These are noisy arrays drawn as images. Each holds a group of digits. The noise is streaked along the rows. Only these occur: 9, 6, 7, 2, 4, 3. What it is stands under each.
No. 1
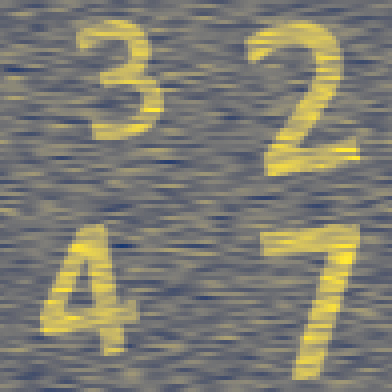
top left: 3; top right: 2; bottom left: 4; bottom right: 7
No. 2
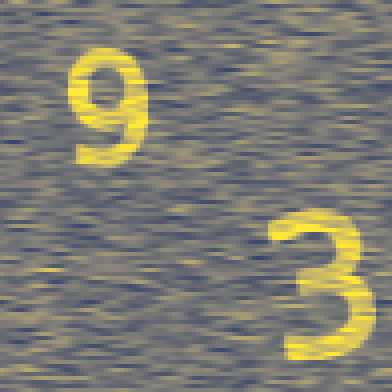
top left: 9; bottom right: 3
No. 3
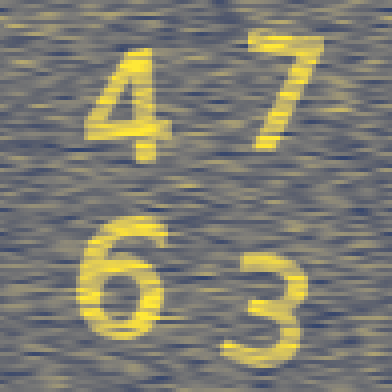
top left: 4; top right: 7; bottom left: 6; bottom right: 3
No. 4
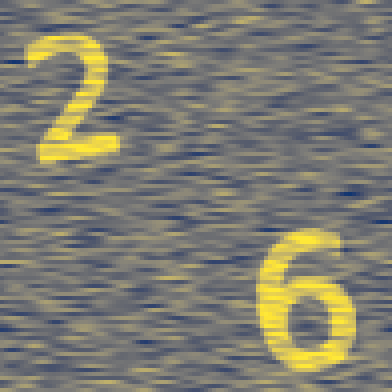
top left: 2; bottom right: 6
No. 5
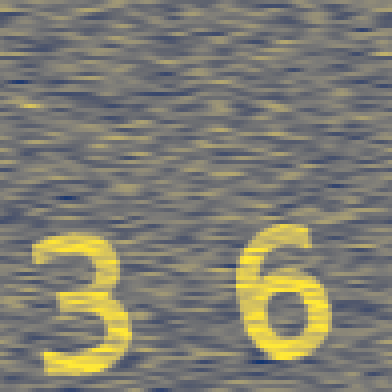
bottom left: 3; bottom right: 6
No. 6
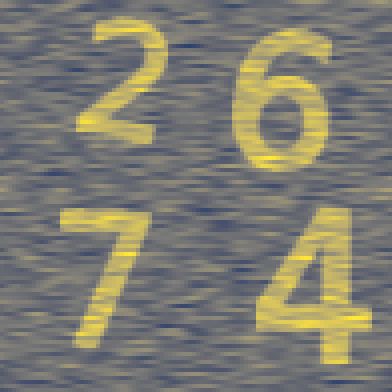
top left: 2; top right: 6; bottom left: 7; bottom right: 4
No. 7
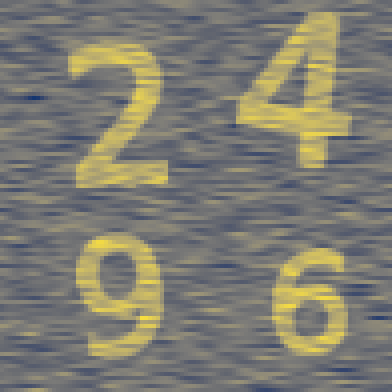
top left: 2; top right: 4; bottom left: 9; bottom right: 6
